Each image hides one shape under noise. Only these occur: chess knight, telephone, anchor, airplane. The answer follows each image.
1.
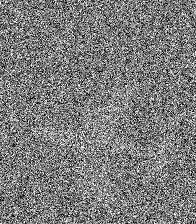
light airplane
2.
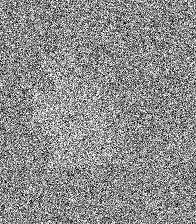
light chess knight
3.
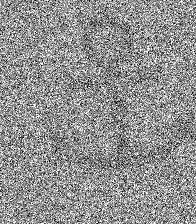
dark anchor
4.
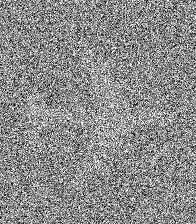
light airplane
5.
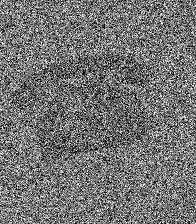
dark telephone
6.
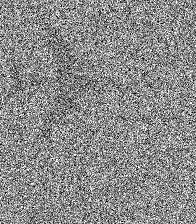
dark airplane
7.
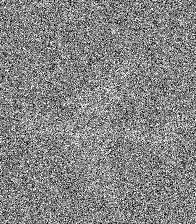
light airplane
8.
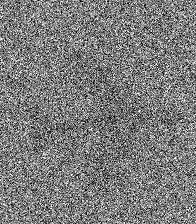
dark airplane
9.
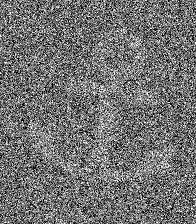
light anchor
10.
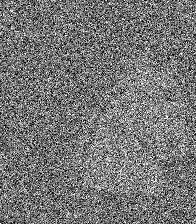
light chess knight
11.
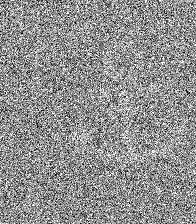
light anchor
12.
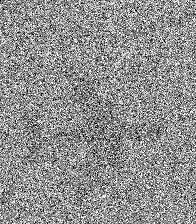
dark airplane
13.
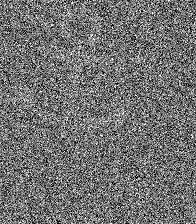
light anchor
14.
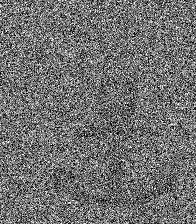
dark anchor
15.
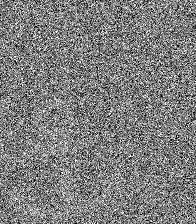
light anchor
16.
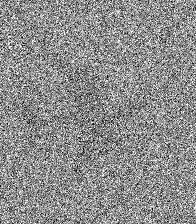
dark airplane
